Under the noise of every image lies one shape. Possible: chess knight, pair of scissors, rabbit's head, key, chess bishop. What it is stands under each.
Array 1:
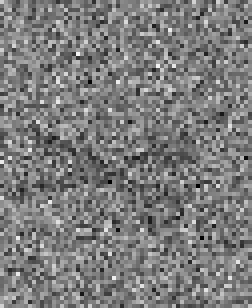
pair of scissors
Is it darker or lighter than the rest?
darker
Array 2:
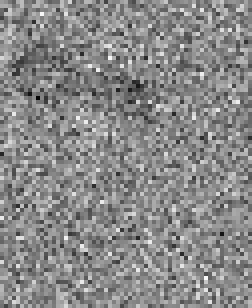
key
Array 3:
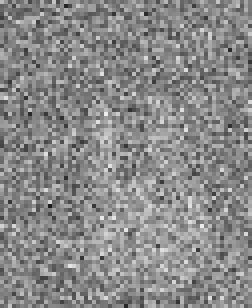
rabbit's head
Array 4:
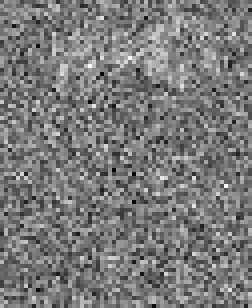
key
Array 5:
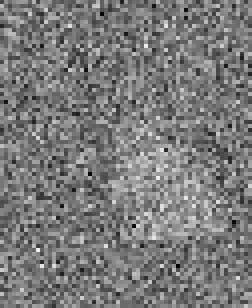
chess knight
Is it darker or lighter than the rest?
lighter
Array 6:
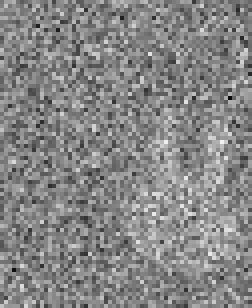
rabbit's head
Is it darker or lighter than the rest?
lighter
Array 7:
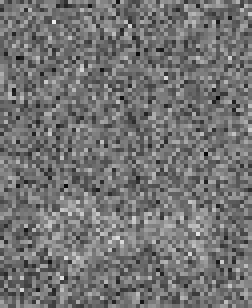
key
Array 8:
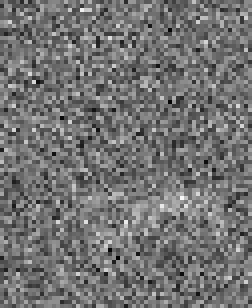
key
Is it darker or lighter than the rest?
lighter
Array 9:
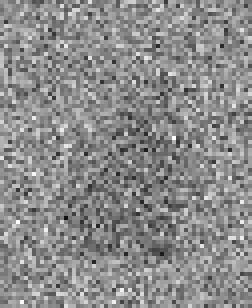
chess knight
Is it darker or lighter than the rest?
darker
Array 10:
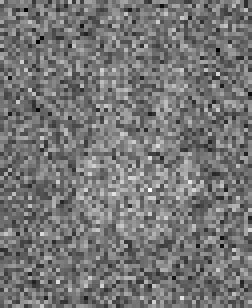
rabbit's head
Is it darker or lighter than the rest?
lighter
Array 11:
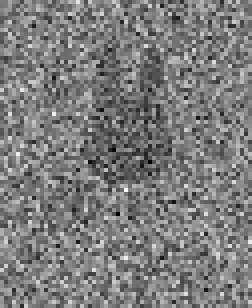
rabbit's head
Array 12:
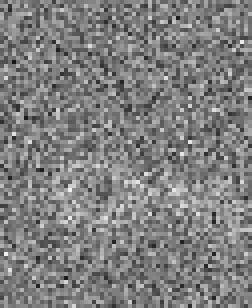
key
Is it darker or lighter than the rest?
lighter
